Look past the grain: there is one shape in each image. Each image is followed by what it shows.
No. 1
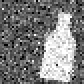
bottle
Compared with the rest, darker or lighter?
lighter
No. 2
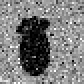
footprint
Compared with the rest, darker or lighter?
darker
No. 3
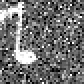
musical note
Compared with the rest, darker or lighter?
lighter
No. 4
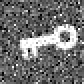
key
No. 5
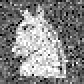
chess knight
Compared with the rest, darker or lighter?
lighter
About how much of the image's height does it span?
nearly all
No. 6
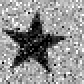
star
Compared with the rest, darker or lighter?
darker
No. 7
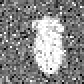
footprint
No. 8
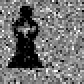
chess bishop
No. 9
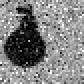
pear
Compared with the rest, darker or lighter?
darker
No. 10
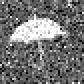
umbrella
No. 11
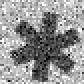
asterisk
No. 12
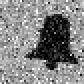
bell
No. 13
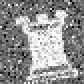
chess rook
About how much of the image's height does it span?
nearly all
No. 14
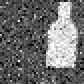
bottle
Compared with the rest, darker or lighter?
lighter
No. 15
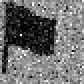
flag
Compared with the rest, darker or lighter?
darker
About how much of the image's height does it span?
nearly all
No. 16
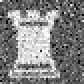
chess rook
